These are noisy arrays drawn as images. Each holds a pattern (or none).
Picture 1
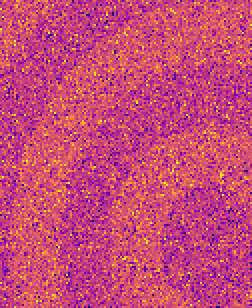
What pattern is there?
rings round one point
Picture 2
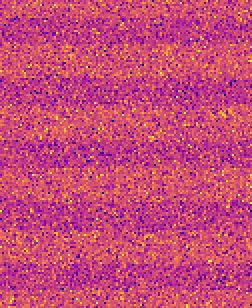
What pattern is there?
horizontal stripes
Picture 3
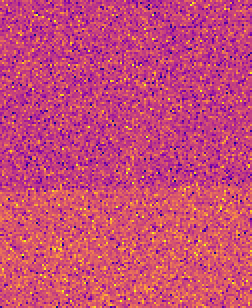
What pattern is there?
a sharp edge
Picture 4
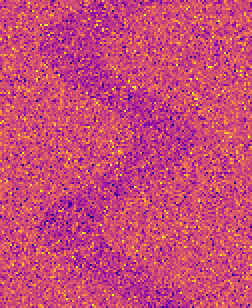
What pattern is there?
a wavy band
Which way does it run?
top to bottom
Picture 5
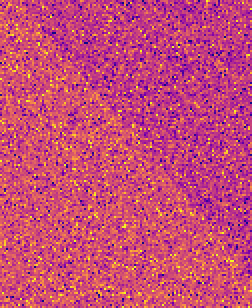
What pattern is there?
a sharp edge
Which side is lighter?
bottom left
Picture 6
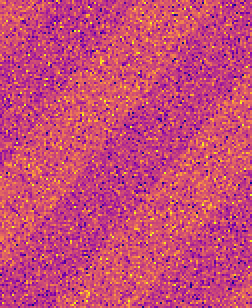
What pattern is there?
diagonal stripes
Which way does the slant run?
bottom left to top right
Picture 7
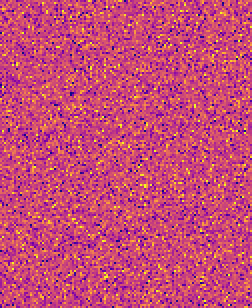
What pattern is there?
only noise
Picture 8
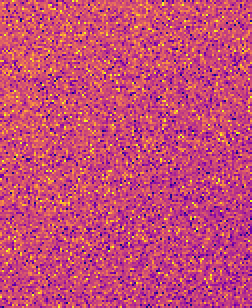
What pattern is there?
a smooth slope
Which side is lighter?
top left
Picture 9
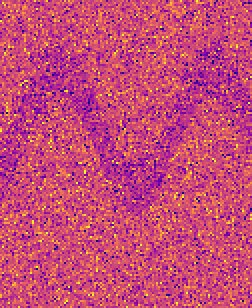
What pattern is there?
a wavy band
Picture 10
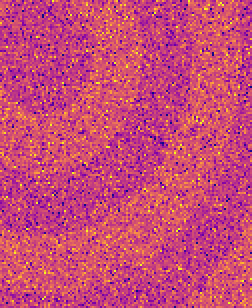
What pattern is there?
rings round one point
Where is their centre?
top left
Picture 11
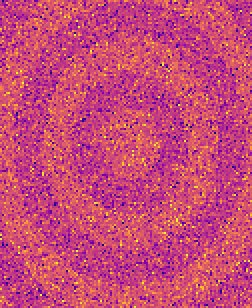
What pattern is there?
rings round one point
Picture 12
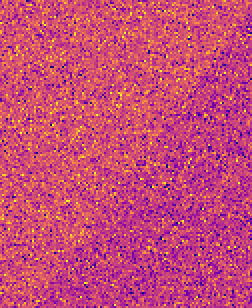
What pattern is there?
a sharp edge
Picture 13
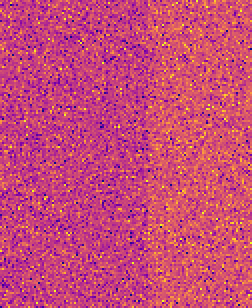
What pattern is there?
a sharp edge
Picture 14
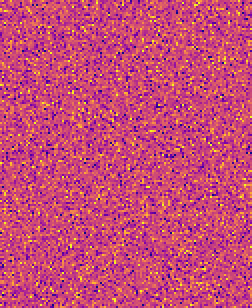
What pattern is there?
only noise
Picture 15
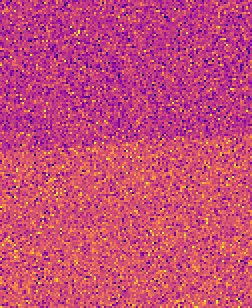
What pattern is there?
a sharp edge
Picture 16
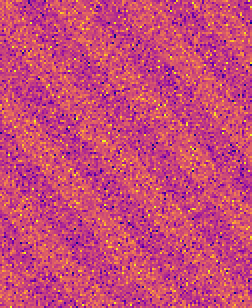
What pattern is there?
diagonal stripes
